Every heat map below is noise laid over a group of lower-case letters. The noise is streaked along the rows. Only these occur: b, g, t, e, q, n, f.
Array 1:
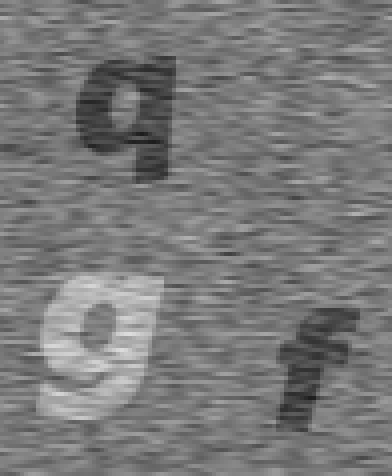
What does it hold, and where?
top left: dark q; bottom left: light g; bottom right: dark f
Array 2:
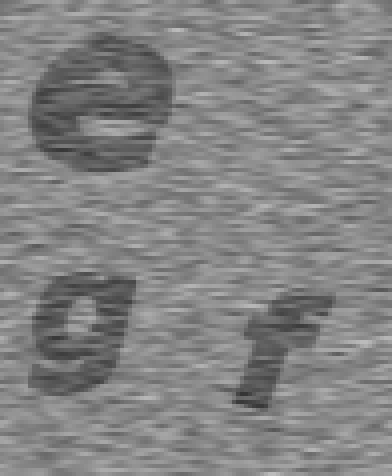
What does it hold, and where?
top left: dark e; bottom left: dark g; bottom right: dark f
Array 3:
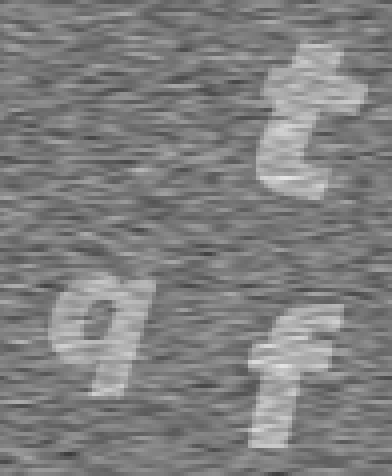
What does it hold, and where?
top right: light t; bottom left: light q; bottom right: light f
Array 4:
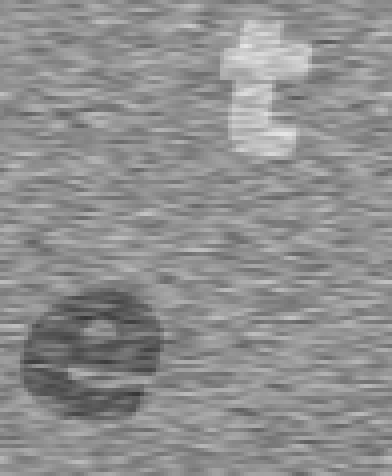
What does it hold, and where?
top right: light t; bottom left: dark e
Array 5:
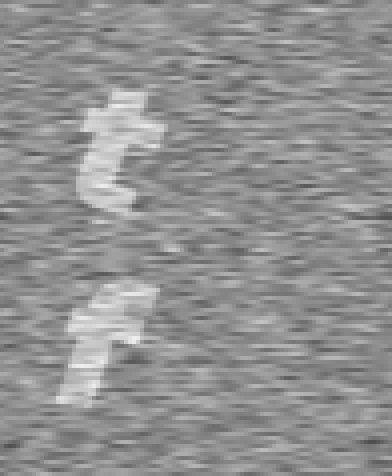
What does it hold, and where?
top left: light t; bottom left: light f
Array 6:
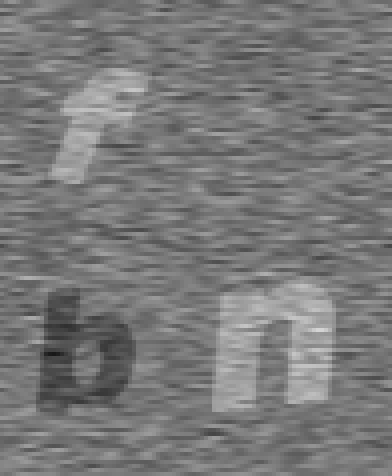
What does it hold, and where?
top left: light f; bottom left: dark b; bottom right: light n
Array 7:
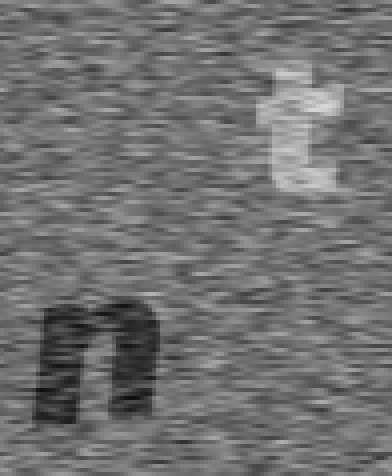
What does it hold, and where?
top right: light t; bottom left: dark n
